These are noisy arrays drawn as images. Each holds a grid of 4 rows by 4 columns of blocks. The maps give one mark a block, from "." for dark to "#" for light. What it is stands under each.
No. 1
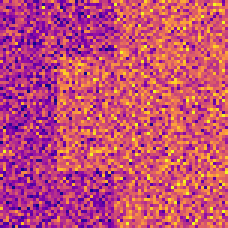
. . # #
. # # #
. # # #
. . # #
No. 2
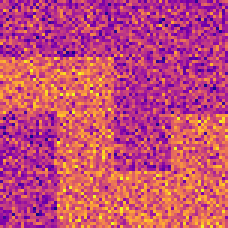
. . . .
# # . .
. # . #
. # # #
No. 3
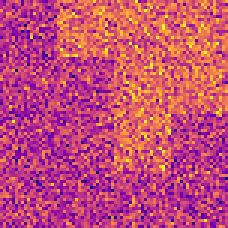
. # # #
. . # #
. . # .
. . . .
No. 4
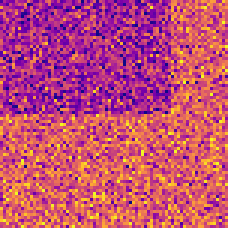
. . . #
. . . #
# # # #
# # # #
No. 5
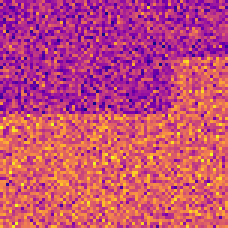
. . . .
. . . #
# # # #
# # # #
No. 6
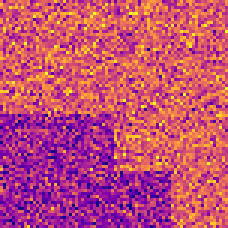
# # # #
# # # #
. . # #
. . . #
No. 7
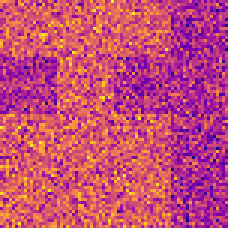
# # # .
. # . .
# # # .
# # # .
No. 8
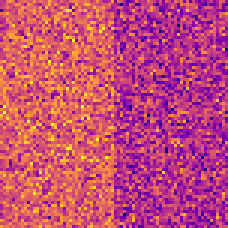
# # . .
# # . .
# # . .
# # . .
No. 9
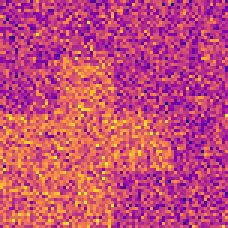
. . . .
. # . .
# # # .
# # . .
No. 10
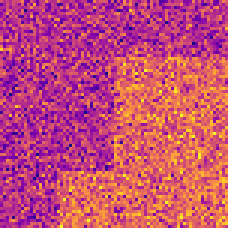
. . . .
. . # #
. . # #
. # # #
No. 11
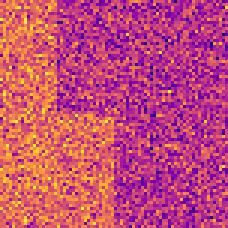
# . . .
# . . .
# # . .
# # . .
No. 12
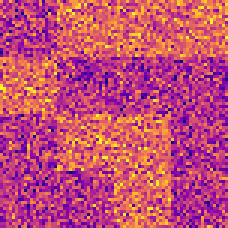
. # # #
# . . .
. # # .
. . # .
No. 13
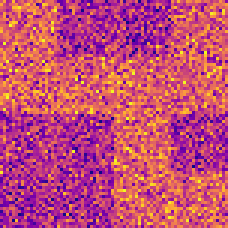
# . . #
# # # #
. . # .
. . # #
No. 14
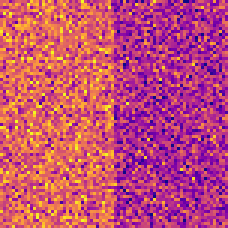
# # . .
# # . .
# # . .
# # . .
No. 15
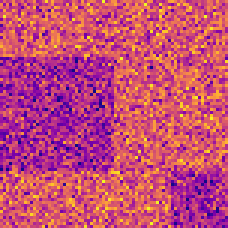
# # # #
. . # #
. . # #
# # # .
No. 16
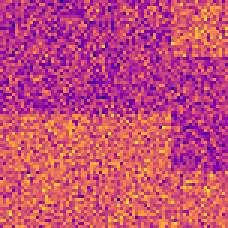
. . . #
. . . .
# # # .
# # # #
